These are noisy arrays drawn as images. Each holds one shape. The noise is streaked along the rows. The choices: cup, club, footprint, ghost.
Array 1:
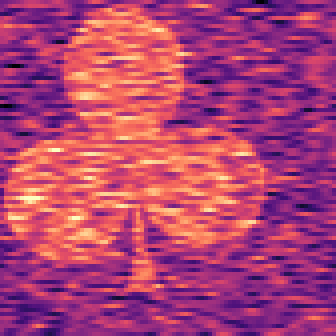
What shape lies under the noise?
club
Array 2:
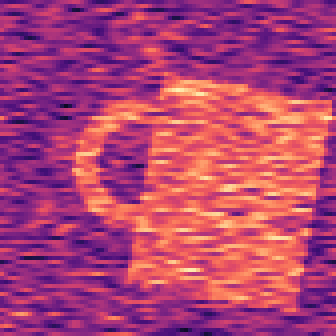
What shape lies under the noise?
cup
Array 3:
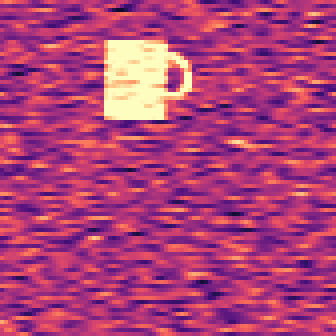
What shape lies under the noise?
cup
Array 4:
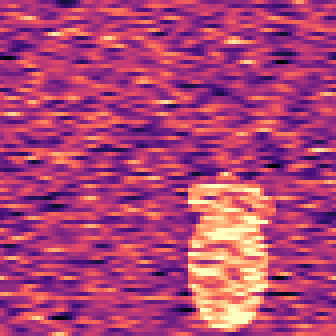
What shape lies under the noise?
footprint
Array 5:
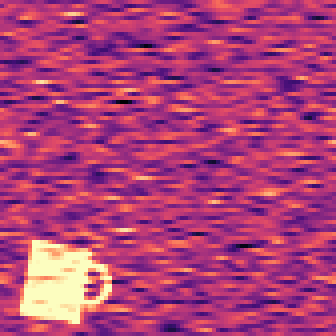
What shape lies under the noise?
cup
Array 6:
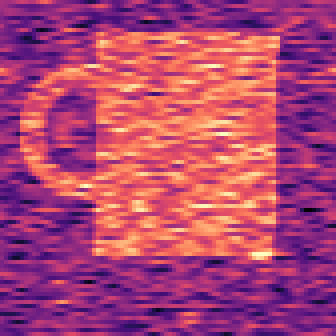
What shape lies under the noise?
cup
